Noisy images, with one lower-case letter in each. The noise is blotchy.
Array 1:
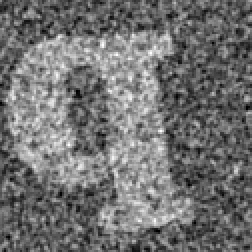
q
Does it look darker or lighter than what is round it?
lighter
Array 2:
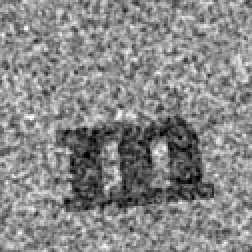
m
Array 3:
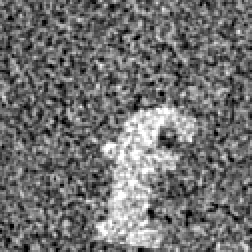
f
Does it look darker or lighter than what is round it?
lighter
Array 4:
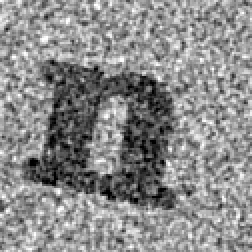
n
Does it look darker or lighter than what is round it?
darker
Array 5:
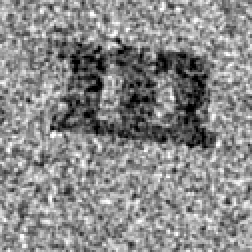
m
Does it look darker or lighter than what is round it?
darker
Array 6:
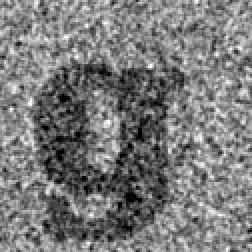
g
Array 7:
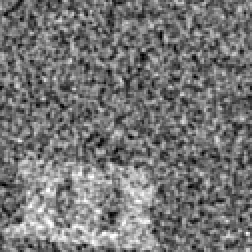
m
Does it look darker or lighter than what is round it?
lighter
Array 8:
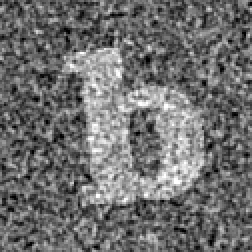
b
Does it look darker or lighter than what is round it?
lighter
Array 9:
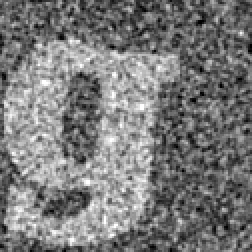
g
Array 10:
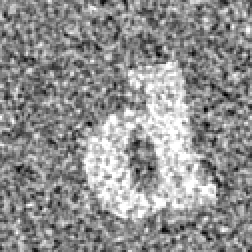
d
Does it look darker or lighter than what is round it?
lighter
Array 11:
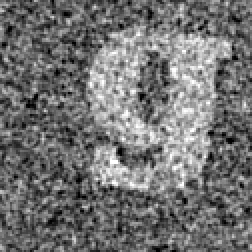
g
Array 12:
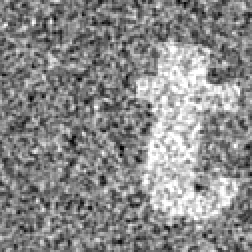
t
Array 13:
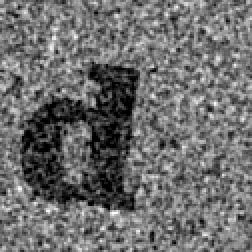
d
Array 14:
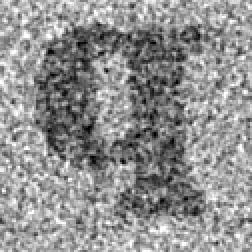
q
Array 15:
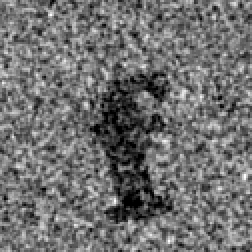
f
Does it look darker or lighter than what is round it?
darker
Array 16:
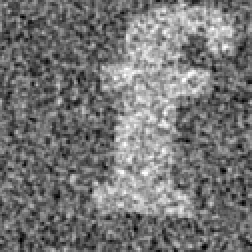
f
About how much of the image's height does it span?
nearly all
